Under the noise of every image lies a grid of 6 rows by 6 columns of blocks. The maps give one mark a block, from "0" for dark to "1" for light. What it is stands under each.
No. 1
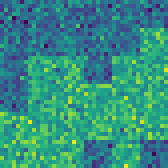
000000
000001
011011
011111
111111
111010
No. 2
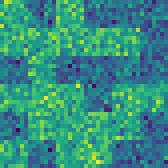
101000
111110
010000
111011
011110
101100
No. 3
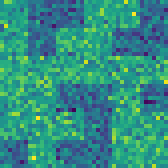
100110
101100
111111
110010
111011
010011
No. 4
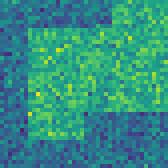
000011
011111
011111
011111
011000
000000
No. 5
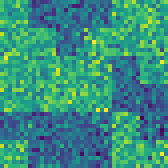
100011
110111
111101
111100
000010
100011
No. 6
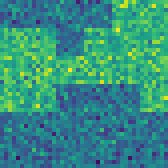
000011
110111
111111
110001
000000
000000
